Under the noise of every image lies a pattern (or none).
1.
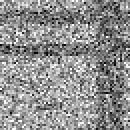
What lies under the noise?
bands of rows crossing bands of columns
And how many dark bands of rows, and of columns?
2 and 1
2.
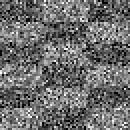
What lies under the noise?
a checkerboard
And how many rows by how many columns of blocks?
6 by 3
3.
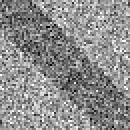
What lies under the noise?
a diagonal band
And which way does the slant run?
top left to bottom right
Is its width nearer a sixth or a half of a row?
a half
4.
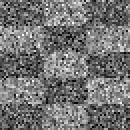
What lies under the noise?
a checkerboard
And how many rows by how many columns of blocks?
5 by 3
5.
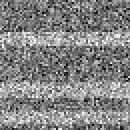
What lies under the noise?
bands of rows
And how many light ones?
3
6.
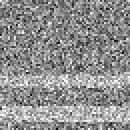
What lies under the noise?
bands of rows
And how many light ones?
2
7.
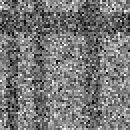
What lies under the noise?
bands of rows crossing bands of columns
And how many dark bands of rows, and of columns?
1 and 3
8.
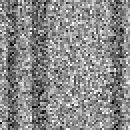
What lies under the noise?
bands of columns
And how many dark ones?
3
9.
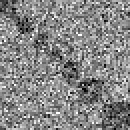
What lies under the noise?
blocks along the diagonal
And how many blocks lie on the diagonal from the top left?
7
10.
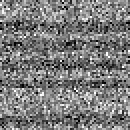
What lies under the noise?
bands of rows
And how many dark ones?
5
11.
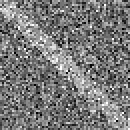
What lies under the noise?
a diagonal band
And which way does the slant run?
top left to bottom right
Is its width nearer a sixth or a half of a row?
a sixth
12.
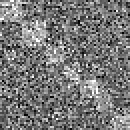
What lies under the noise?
blocks along the diagonal
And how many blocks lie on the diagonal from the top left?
7
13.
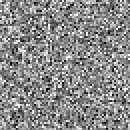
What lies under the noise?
only noise
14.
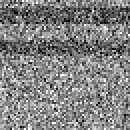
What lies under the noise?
bands of rows
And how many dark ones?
2
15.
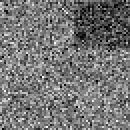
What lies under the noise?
one block
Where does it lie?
top right
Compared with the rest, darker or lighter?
darker
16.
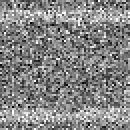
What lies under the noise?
bands of rows
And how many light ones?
2
